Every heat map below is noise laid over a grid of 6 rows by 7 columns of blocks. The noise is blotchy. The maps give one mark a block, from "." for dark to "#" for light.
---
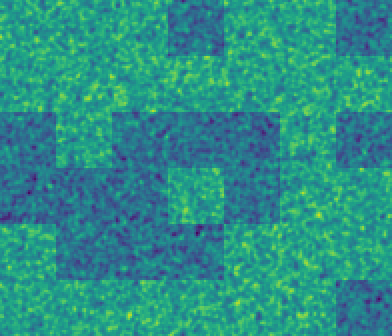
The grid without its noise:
# # # . # # .
# # # # # # #
. # . . . # .
. . . # . # #
# . . . # # #
# # # # # # .
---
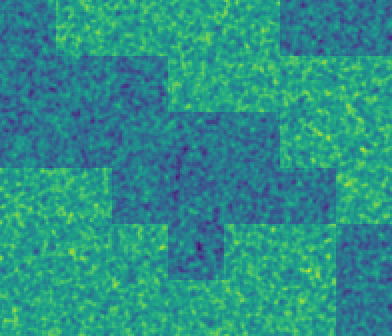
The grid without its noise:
. # # # # . .
. . . # # # #
. . . . . # #
# # . . . . #
# # # . # # .
# # # # # # .
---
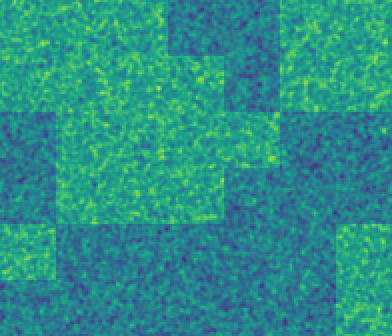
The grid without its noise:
# # # . . # #
# # # # . # #
. # # # # . .
. # # # . . .
# . . . . . #
. . . . . . #
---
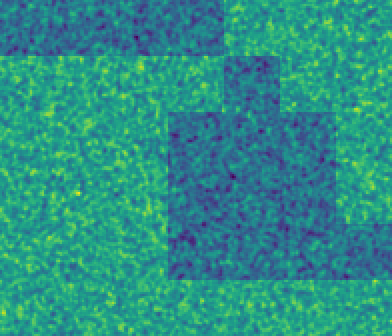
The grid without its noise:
. . . . # # #
# # # # . # #
# # # . . . #
# # # . . . #
# # # . . . .
# # # # # # #
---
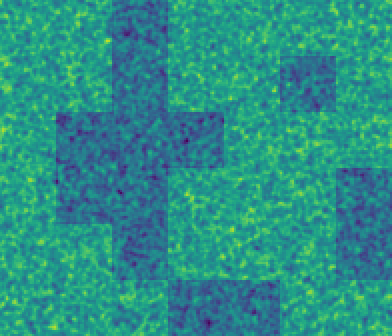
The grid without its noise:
# # . # # # #
# # . # # . #
# . . . # # #
# . . # # # .
# # . # # # .
# # # . . # #
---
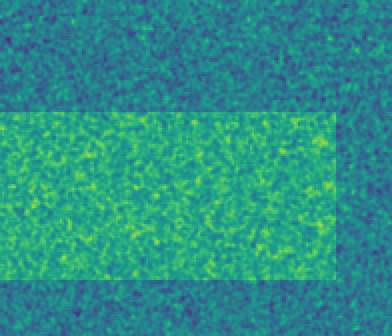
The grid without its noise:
. . . . . . .
. . . . . . .
# # # # # # .
# # # # # # .
# # # # # # .
. . . . . . .
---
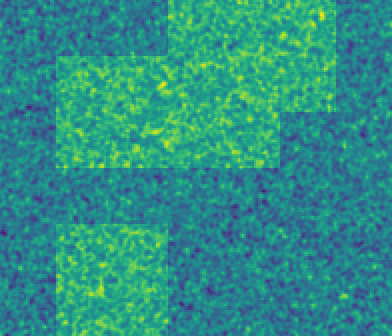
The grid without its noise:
. . . # # # .
. # # # # # .
. # # # # . .
. . . . . . .
. # # . . . .
. # # . . . .
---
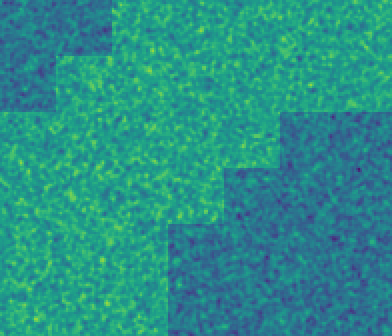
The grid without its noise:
. . # # # # #
. # # # # # #
# # # # # . .
# # # # . . .
# # # . . . .
# # # . . . .
